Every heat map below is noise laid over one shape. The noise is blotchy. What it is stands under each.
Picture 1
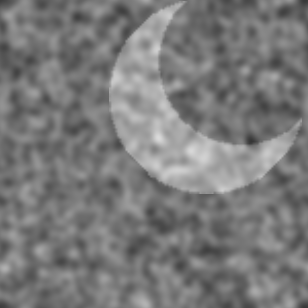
light crescent
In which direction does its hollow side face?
up and right
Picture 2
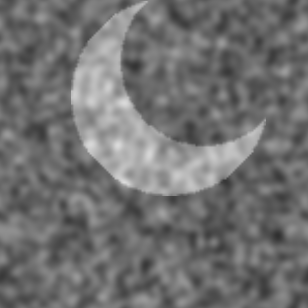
light crescent
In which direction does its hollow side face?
up and right
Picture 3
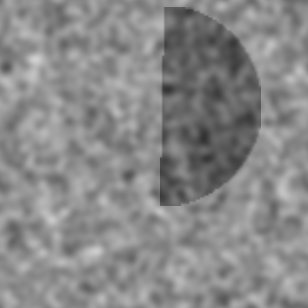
dark half disc
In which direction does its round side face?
right
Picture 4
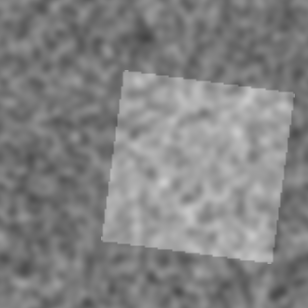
light square
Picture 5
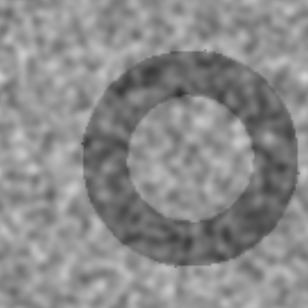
dark ring
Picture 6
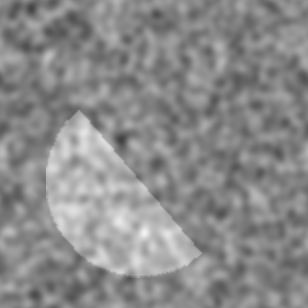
light half disc
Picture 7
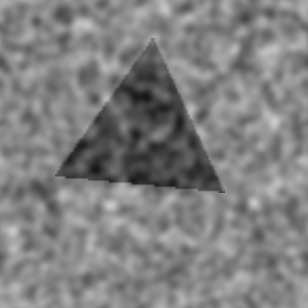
dark triangle
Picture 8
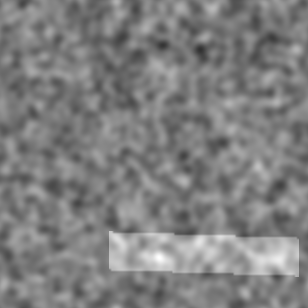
light bar
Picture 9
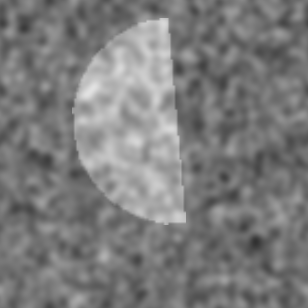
light half disc
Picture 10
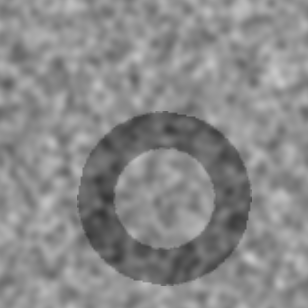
dark ring
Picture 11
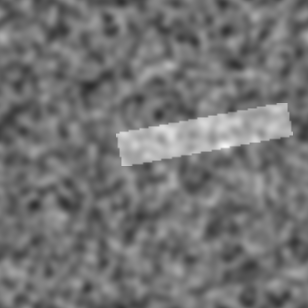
light bar
